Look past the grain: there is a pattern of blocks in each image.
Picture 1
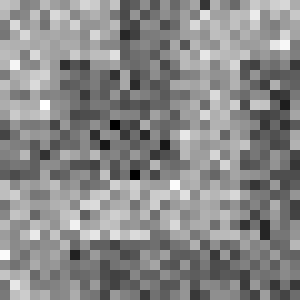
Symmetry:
mirrored about the diagonal from the top left
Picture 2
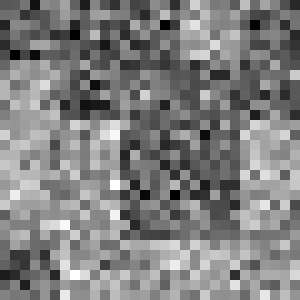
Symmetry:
no symmetry
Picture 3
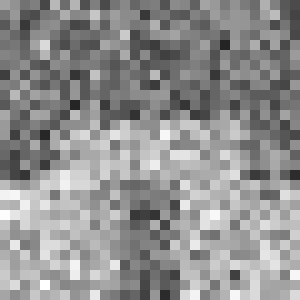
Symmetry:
left and right mirror each other
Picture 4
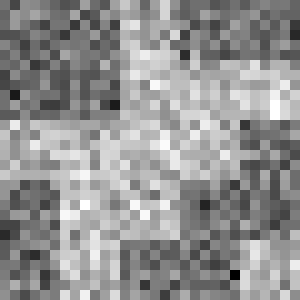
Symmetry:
mirrored about the diagonal from the top left
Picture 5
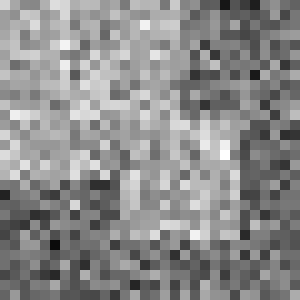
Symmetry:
mirrored about the diagonal from the top left
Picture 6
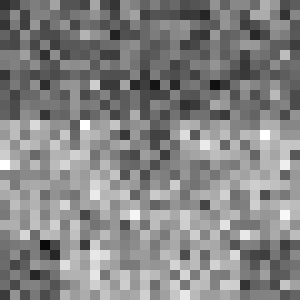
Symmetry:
left and right mirror each other
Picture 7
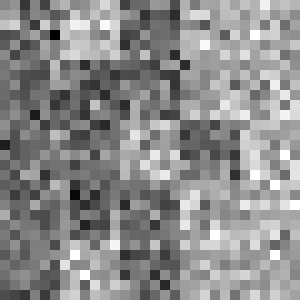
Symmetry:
top and bottom mirror each other
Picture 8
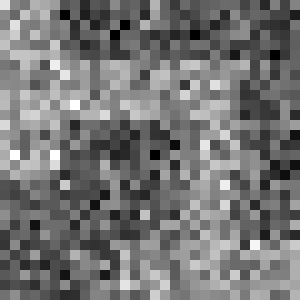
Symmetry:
mirrored about the diagonal from the bottom left
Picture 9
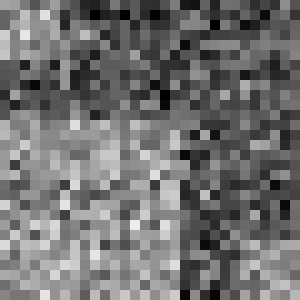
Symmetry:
mirrored about the diagonal from the bottom left
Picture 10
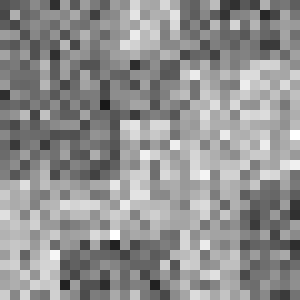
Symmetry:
no symmetry
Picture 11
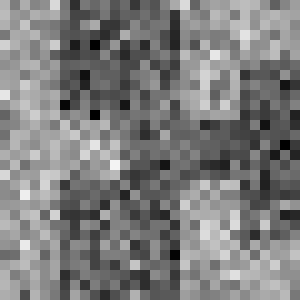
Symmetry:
top and bottom mirror each other
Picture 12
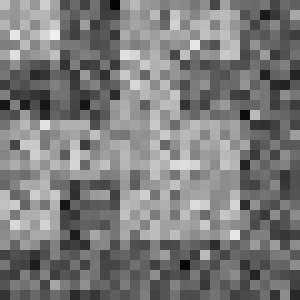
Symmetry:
mirrored about the diagonal from the top left
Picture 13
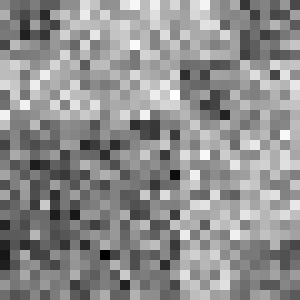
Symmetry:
mirrored about the diagonal from the bottom left
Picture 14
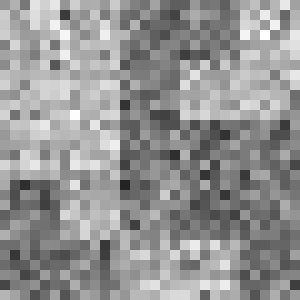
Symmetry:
no symmetry
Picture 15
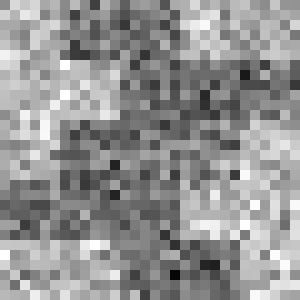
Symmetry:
the same after a half turn
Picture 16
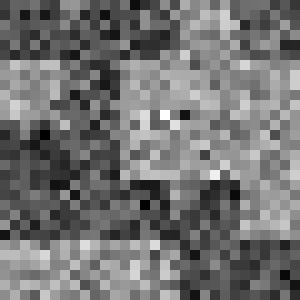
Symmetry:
no symmetry
